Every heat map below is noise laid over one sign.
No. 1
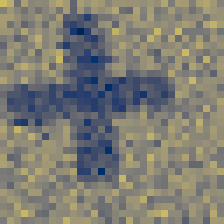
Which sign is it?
plus sign
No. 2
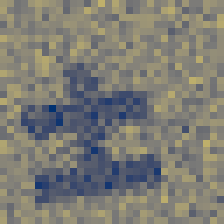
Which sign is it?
plus-minus sign
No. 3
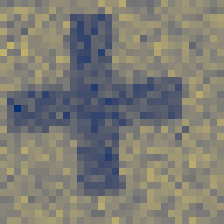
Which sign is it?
plus sign
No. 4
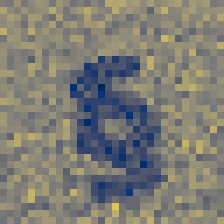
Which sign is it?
section sign
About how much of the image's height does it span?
two thirds
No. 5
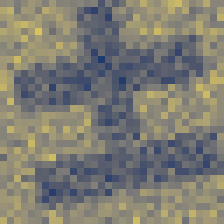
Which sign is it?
plus-minus sign
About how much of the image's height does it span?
nearly all
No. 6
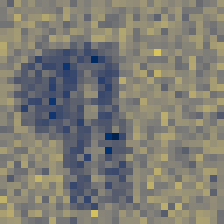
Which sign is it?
pilcrow
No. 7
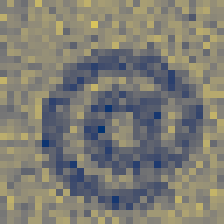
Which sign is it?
at sign
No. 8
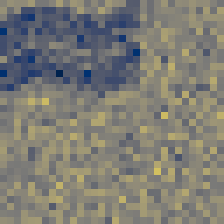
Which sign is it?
approximately sign
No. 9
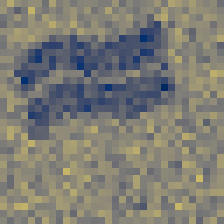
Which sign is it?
approximately sign
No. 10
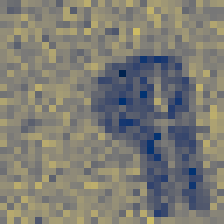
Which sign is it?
pilcrow
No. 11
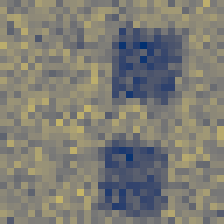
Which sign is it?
colon
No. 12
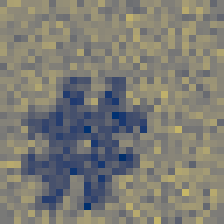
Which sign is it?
hash sign
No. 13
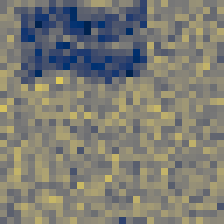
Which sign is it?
approximately sign
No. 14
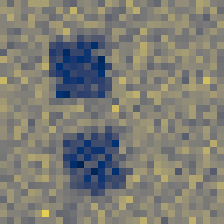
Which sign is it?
colon
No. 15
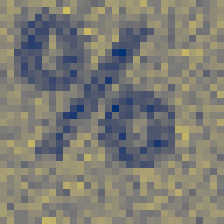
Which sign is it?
percent sign
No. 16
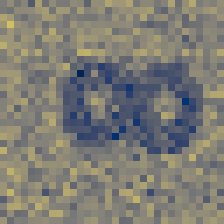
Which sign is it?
infinity sign
